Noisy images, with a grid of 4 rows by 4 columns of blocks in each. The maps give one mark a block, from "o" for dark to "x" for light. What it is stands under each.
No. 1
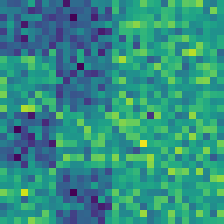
o o x x
x o x x
o x x x
x o x x
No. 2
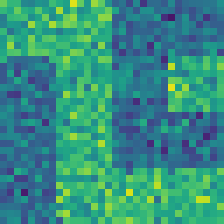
x x o o
o x o x
o x o o
o x x x
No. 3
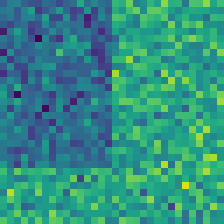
o o x x
o o x x
o o x x
x x x x
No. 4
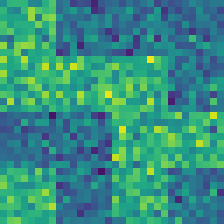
x o o o
x x x o
o o x x
x o x o
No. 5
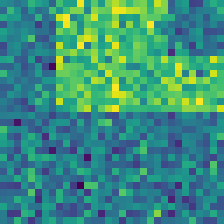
o x x o
o x x x
o o o o
o o o o
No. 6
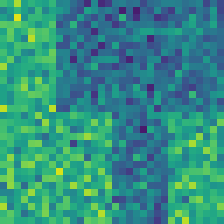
x o o o
x o o o
x x o x
x x o x
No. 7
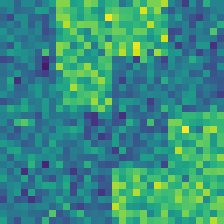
o x x o
o x o o
o o o x
o o x x
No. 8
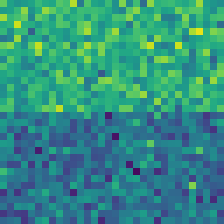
x x x x
x x x x
o o o o
o o o o
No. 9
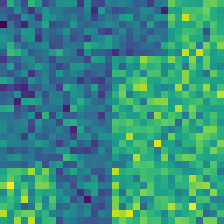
o o o x
o o x x
o o x x
x o x x
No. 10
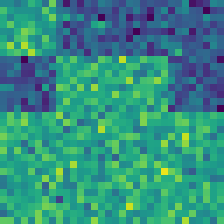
x o o o
o x x o
x x x x
x x x x
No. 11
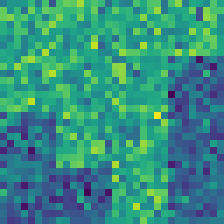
x x x x
x x x o
o x x o
o o x o
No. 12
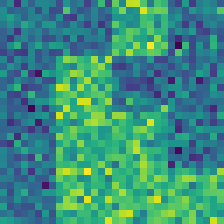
o o x o
o x o o
o x x o
o x x x
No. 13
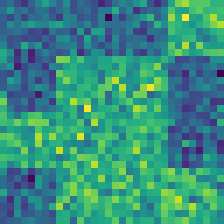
o o o x
o x x o
x x x o
o x x x
